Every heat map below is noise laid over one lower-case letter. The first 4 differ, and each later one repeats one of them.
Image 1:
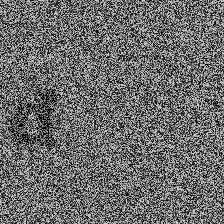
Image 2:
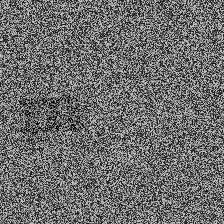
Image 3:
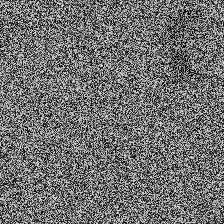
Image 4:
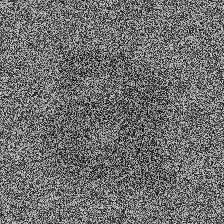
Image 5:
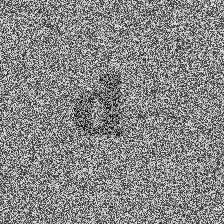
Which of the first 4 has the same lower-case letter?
1
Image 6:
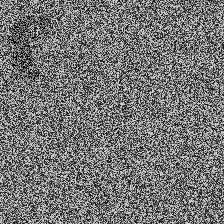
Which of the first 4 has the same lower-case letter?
3
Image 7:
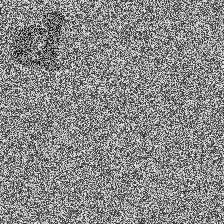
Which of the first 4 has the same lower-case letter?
1
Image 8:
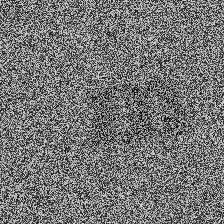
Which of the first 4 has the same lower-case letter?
2
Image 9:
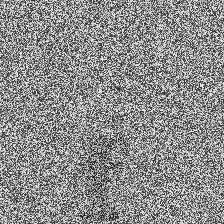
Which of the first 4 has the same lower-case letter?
3
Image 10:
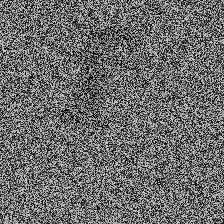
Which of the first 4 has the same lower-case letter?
3
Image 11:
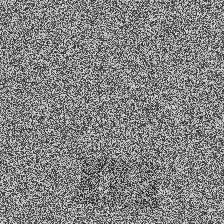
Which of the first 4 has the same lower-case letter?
2
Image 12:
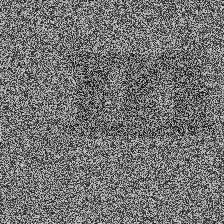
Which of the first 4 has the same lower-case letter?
2
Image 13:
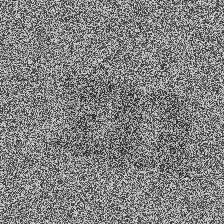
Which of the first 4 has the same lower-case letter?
2
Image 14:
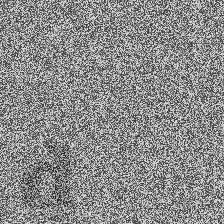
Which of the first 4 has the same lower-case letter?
1
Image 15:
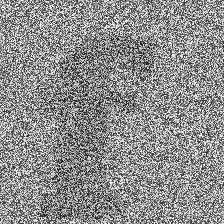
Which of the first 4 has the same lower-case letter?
3
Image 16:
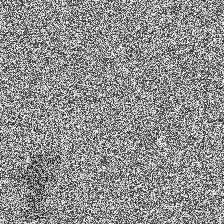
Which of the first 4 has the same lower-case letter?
3
